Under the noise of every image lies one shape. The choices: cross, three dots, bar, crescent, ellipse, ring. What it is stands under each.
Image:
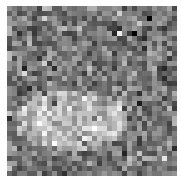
ellipse
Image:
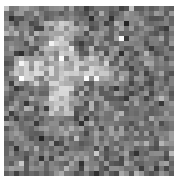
cross
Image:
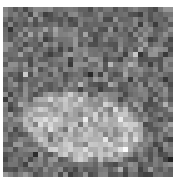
ellipse
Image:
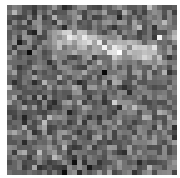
bar
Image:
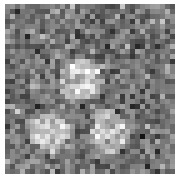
three dots
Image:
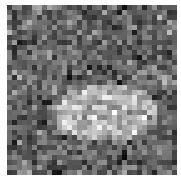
ellipse
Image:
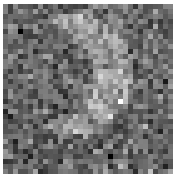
crescent
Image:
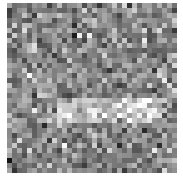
bar
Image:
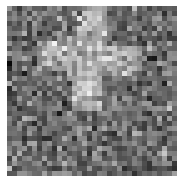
cross
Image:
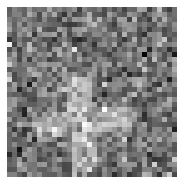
cross
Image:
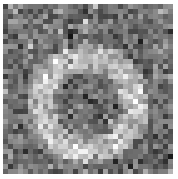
ring
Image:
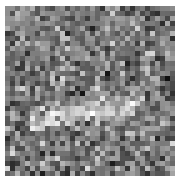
bar
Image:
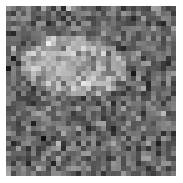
ellipse
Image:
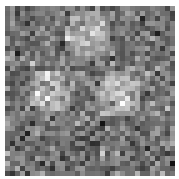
three dots
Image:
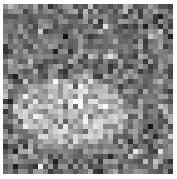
ellipse
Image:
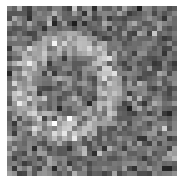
ring
